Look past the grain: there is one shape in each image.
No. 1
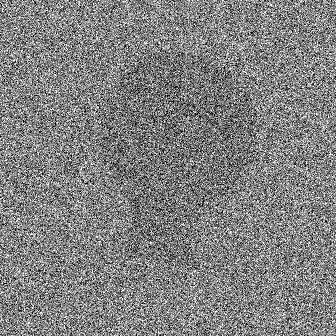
light bulb
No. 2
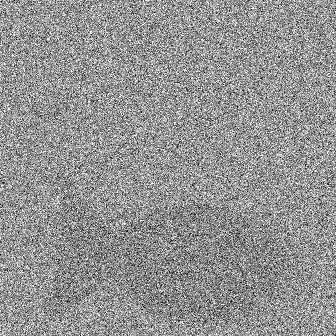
fish
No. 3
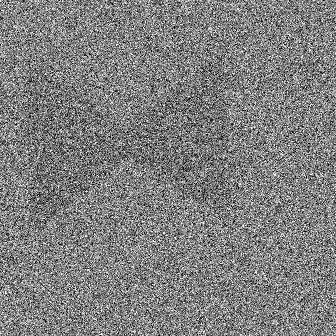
bow tie
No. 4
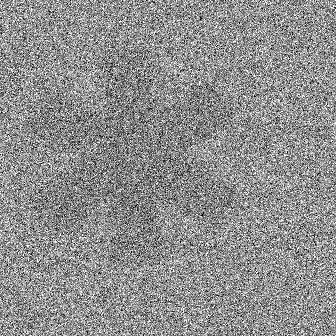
asterisk
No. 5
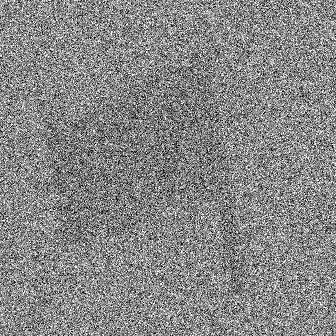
flag
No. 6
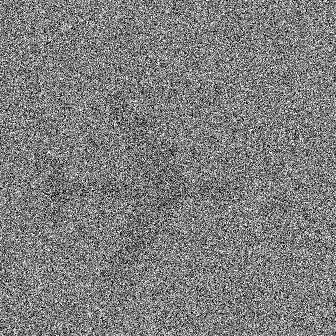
airplane
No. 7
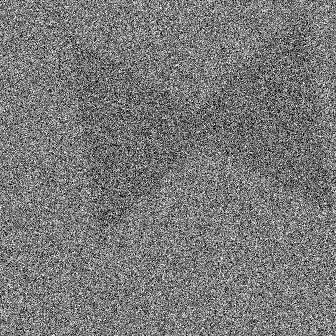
bow tie
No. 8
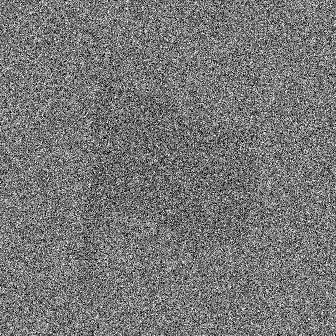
flag
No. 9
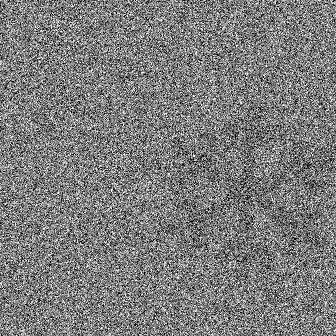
snowflake
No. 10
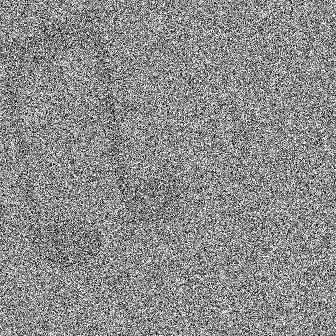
pair of musical notes
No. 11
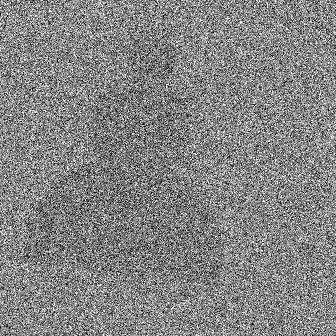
chess pawn
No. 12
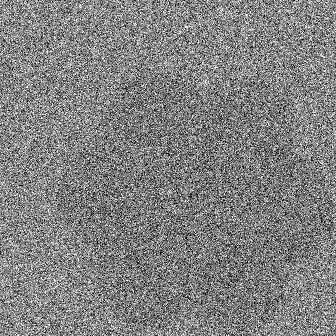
flower
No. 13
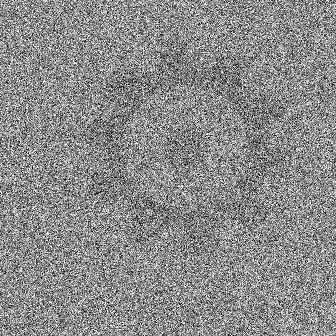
gear
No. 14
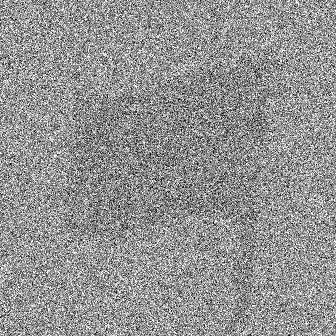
flag
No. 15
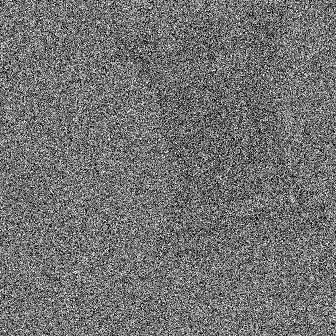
chess rook
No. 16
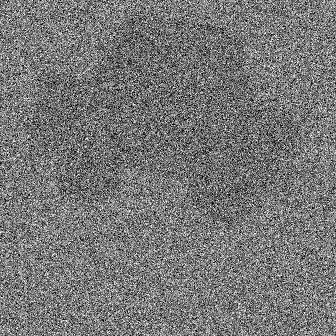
car
